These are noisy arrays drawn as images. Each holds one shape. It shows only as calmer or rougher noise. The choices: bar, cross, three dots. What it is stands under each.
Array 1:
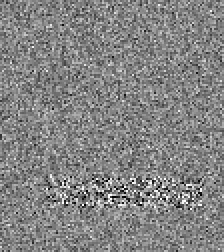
bar
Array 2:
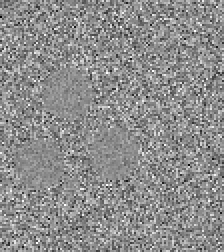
three dots
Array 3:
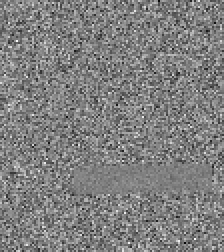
bar
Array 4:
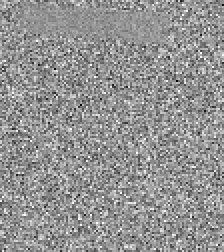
bar
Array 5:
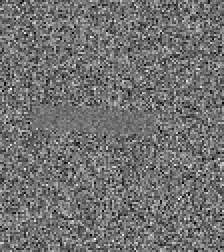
bar
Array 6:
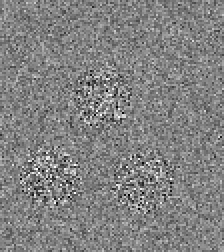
three dots
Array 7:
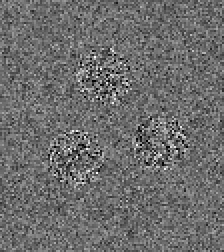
three dots
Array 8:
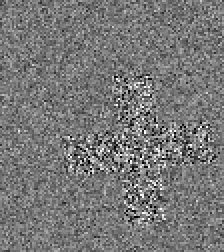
cross
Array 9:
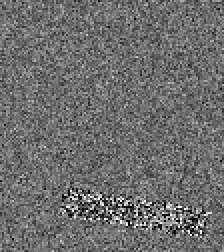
bar
